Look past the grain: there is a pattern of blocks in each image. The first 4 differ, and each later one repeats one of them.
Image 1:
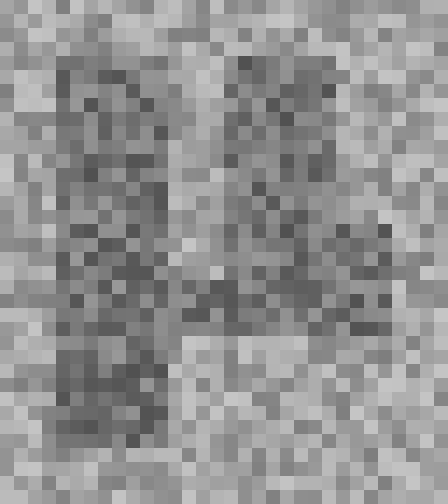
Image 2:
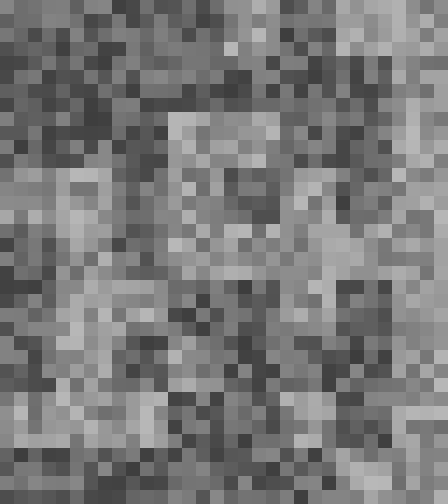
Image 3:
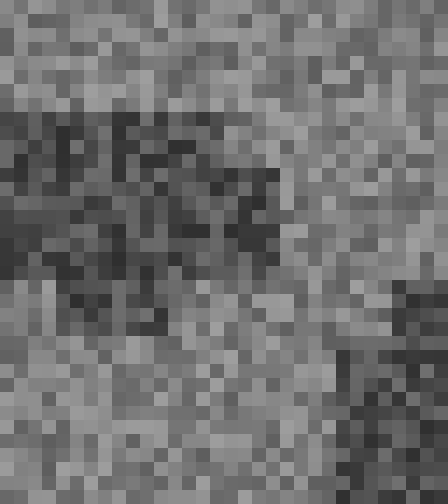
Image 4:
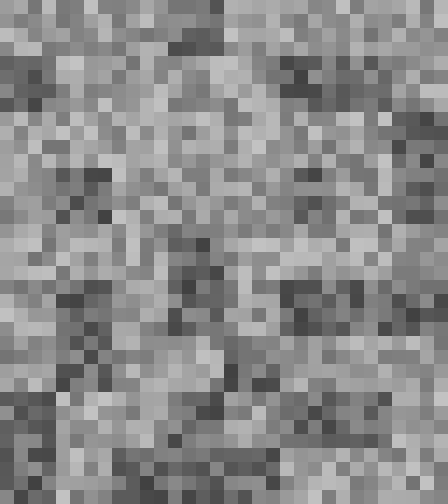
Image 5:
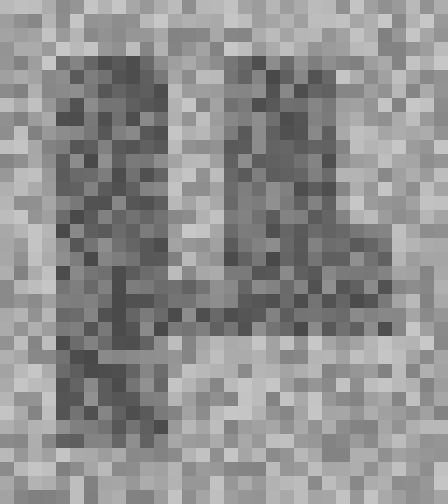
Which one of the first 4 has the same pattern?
1
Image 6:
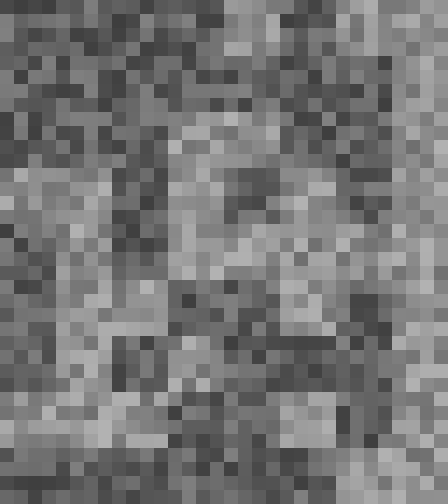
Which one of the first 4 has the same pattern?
2
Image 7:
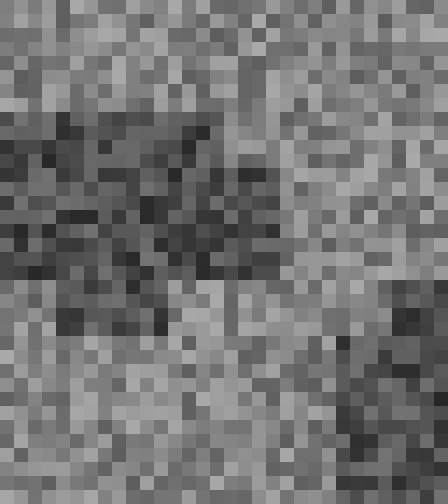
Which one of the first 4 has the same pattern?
3
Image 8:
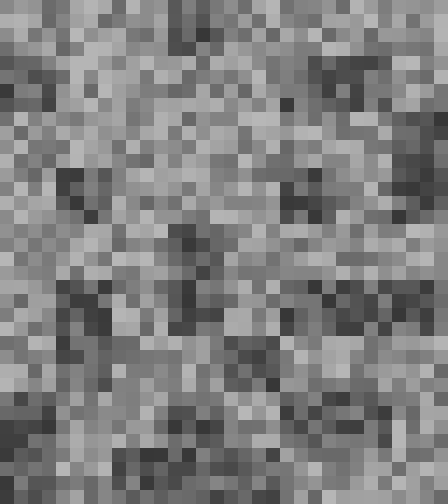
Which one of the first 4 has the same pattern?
4
